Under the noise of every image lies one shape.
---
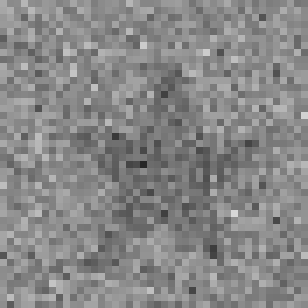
dark star
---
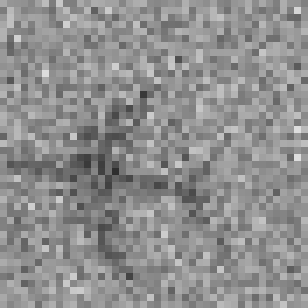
dark airplane
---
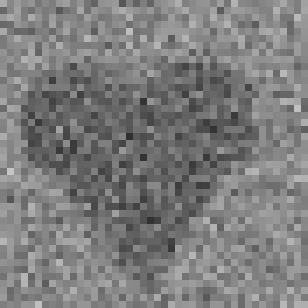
dark heart
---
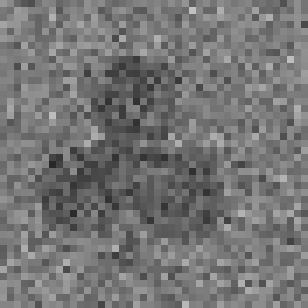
dark club
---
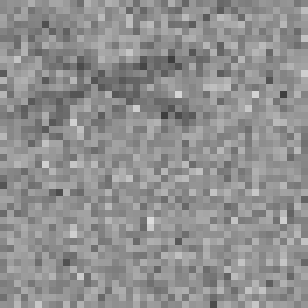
dark pair of scissors
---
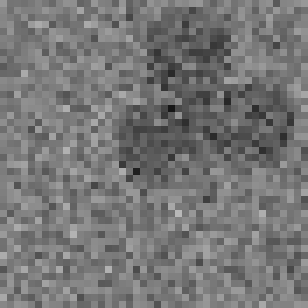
dark club
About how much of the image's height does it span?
two thirds
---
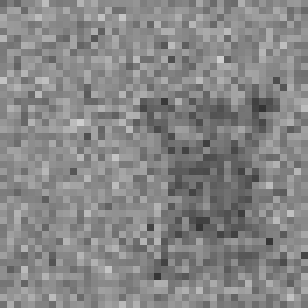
dark chess rook
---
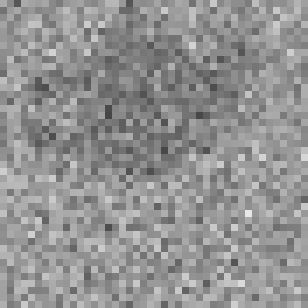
dark teapot
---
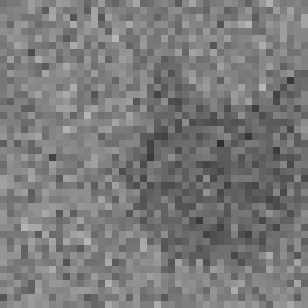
dark cat's head
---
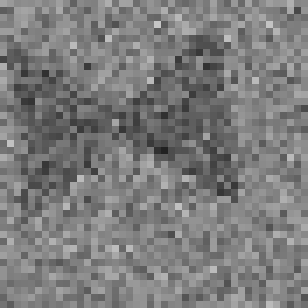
dark bow tie
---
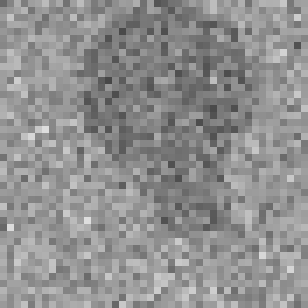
dark light bulb
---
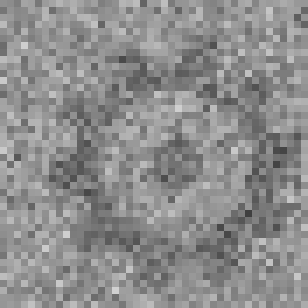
dark gear
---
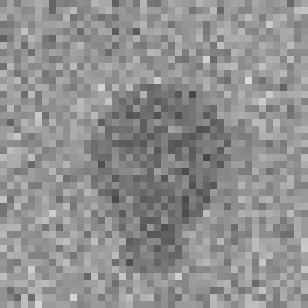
dark light bulb
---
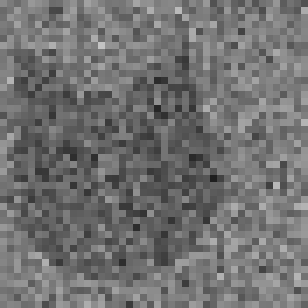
dark cat's head
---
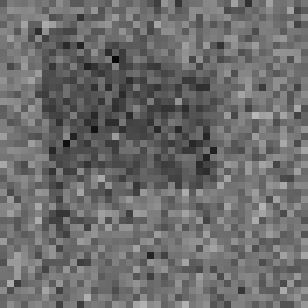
dark flag
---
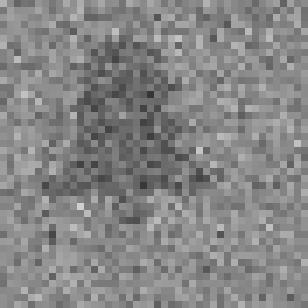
dark bell
